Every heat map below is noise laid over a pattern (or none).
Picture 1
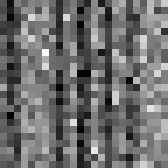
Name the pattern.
bands of columns
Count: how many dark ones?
5
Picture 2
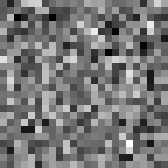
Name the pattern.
only noise
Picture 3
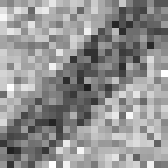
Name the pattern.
a diagonal band
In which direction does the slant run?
bottom left to top right
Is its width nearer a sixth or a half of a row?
a half
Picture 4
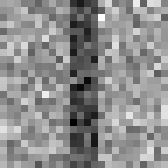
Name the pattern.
one band of columns
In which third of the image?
middle
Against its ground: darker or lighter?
darker
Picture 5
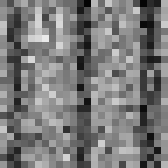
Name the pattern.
bands of columns
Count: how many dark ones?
3
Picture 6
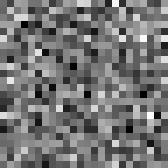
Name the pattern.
only noise
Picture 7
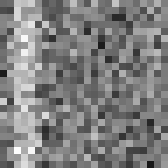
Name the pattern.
one band of columns
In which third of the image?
left
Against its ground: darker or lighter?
lighter
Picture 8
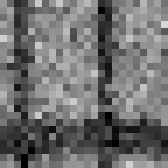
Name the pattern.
bands of rows crossing bands of columns
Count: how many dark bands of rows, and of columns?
1 and 2
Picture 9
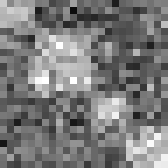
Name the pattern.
blocks along the diagonal
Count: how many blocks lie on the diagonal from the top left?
4
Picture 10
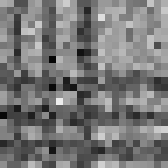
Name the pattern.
bands of rows crossing bands of columns
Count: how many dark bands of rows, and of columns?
3 and 3
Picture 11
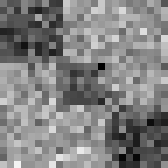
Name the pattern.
blocks along the diagonal
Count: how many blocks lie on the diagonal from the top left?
3
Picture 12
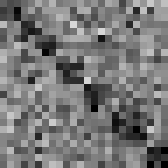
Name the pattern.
blocks along the diagonal
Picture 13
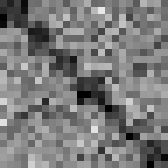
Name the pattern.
blocks along the diagonal
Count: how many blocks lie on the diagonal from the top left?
7
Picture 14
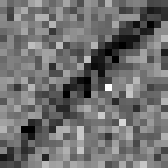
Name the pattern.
a diagonal band
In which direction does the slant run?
bottom left to top right
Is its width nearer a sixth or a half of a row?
a sixth
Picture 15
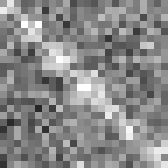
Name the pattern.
blocks along the diagonal
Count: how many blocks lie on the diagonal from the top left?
7
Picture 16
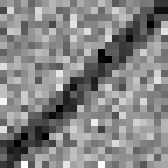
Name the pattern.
a diagonal band
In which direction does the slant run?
bottom left to top right
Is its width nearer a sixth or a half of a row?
a sixth
